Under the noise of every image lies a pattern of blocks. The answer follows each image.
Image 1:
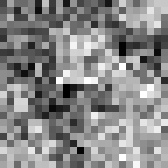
no symmetry
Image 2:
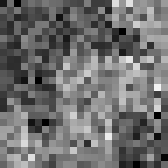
mirrored about the diagonal from the top left
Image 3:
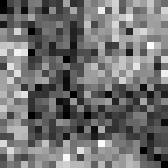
mirrored about the diagonal from the bottom left
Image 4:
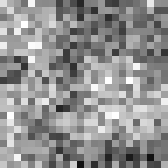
no symmetry
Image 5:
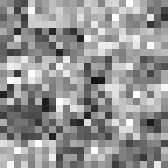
no symmetry
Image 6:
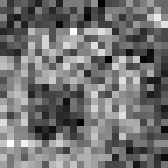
mirrored about the diagonal from the bottom left
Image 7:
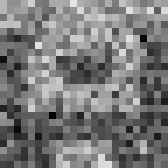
left and right mirror each other
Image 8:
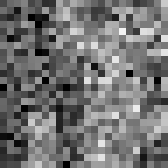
no symmetry
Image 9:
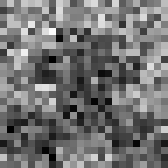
left and right mirror each other
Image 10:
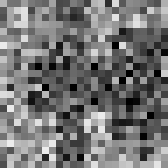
top and bottom mirror each other
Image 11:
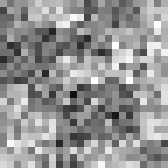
no symmetry
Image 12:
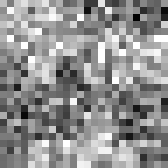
no symmetry
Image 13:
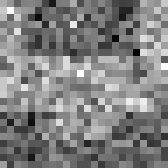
left and right mirror each other
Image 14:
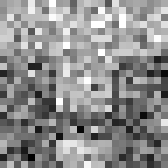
left and right mirror each other
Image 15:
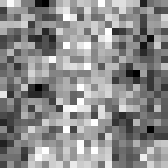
the same after a half turn
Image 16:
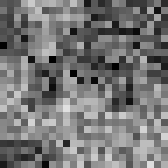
no symmetry
